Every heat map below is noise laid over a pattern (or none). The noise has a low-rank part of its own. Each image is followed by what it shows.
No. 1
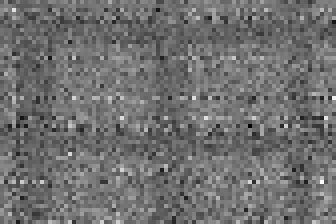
bands of rows crossing bands of columns
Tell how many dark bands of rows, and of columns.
2 and 3
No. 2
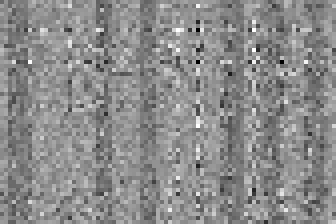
bands of columns
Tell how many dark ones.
6
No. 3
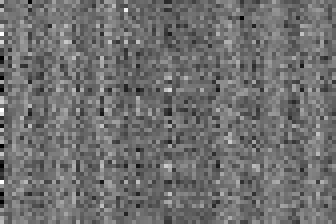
bands of columns
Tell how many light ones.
6
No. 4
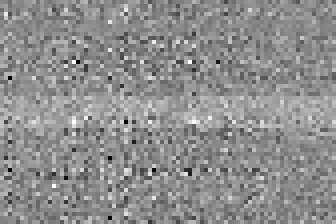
one band of rows
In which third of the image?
middle
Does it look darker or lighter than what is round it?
lighter
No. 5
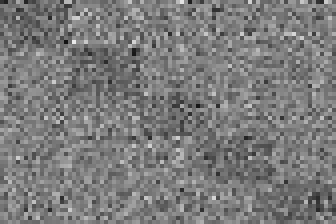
blocks along the diagonal
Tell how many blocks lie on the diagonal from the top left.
5
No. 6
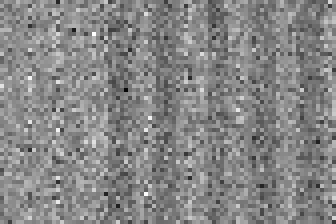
bands of columns
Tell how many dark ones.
5
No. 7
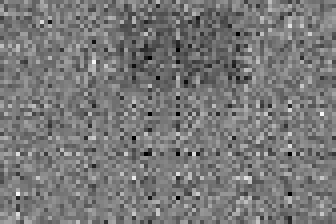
one block
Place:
top middle
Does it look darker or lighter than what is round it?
darker
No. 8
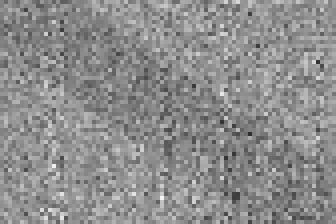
a diagonal band
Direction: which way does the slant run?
top left to bottom right
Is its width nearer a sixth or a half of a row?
a half
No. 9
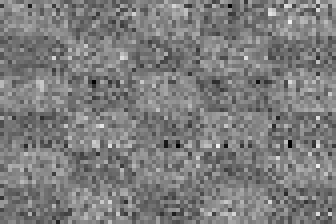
a checkerboard
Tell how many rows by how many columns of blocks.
6 by 5
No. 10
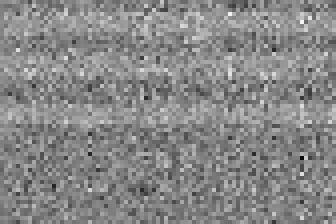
bands of rows
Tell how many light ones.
3
